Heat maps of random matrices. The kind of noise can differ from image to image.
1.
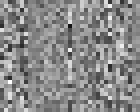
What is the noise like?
columns of uneven size
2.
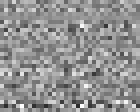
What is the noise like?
rows of uneven size
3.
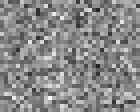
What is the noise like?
independent entries
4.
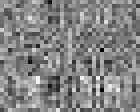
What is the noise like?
low rank plus noise
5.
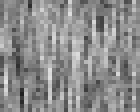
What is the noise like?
streaked along the columns
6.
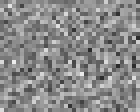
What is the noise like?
independent entries
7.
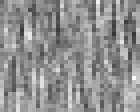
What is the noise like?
streaked along the columns
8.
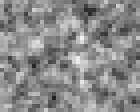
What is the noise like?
blotchy
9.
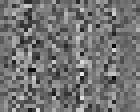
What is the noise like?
columns of uneven size
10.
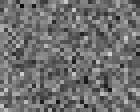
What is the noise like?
independent entries
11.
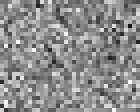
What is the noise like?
independent entries
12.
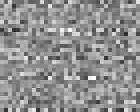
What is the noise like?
rows of uneven size
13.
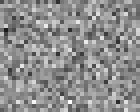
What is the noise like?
independent entries
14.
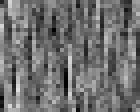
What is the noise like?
streaked along the columns
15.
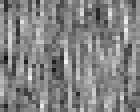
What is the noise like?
streaked along the columns
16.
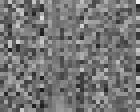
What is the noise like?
columns of uneven size
